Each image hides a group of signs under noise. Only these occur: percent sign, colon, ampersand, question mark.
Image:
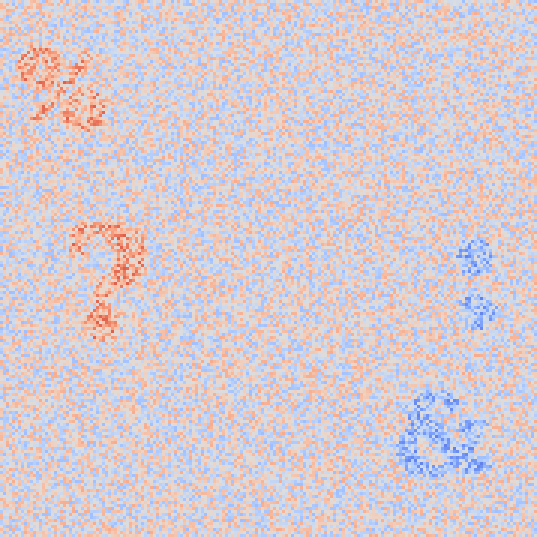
top left: red percent sign; middle left: red question mark; middle right: blue colon; bottom right: blue ampersand
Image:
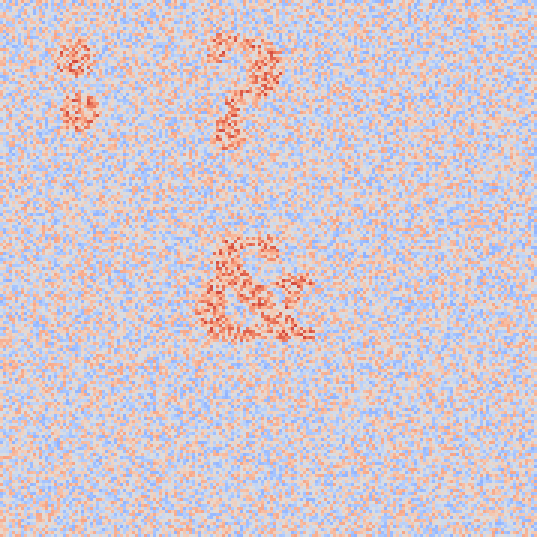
top left: red colon; top middle: red question mark; centre: red ampersand
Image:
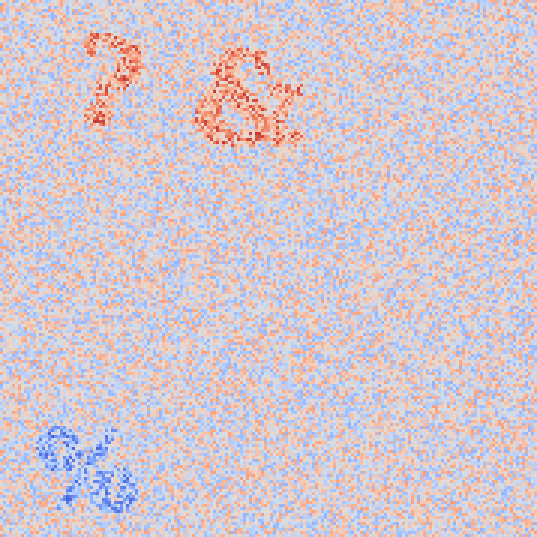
top left: red question mark; top middle: red ampersand; bottom left: blue percent sign
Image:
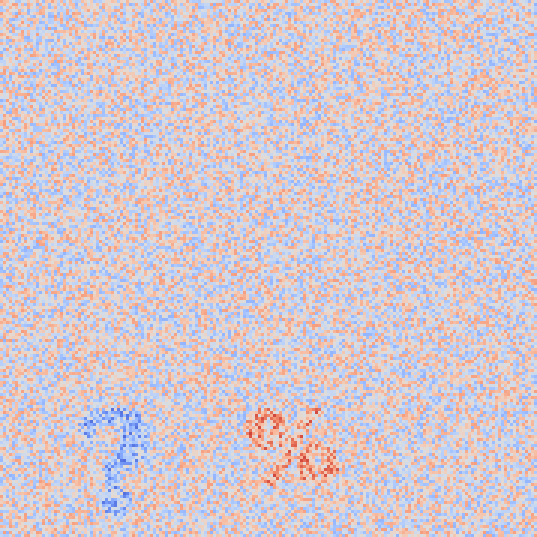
bottom left: blue question mark; bottom middle: red percent sign
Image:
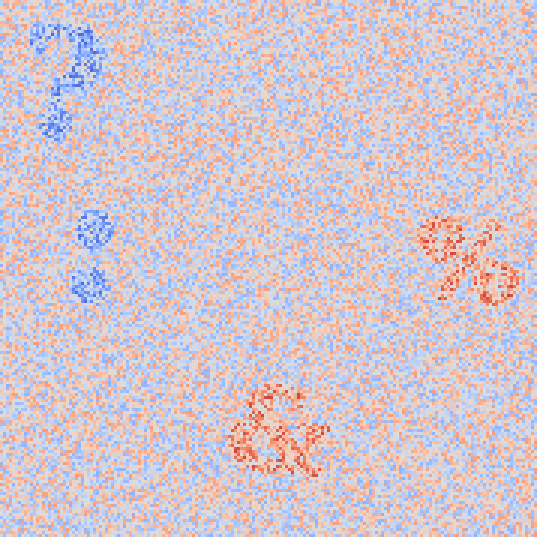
top left: blue question mark; middle left: blue colon; middle right: red percent sign; bottom middle: red ampersand
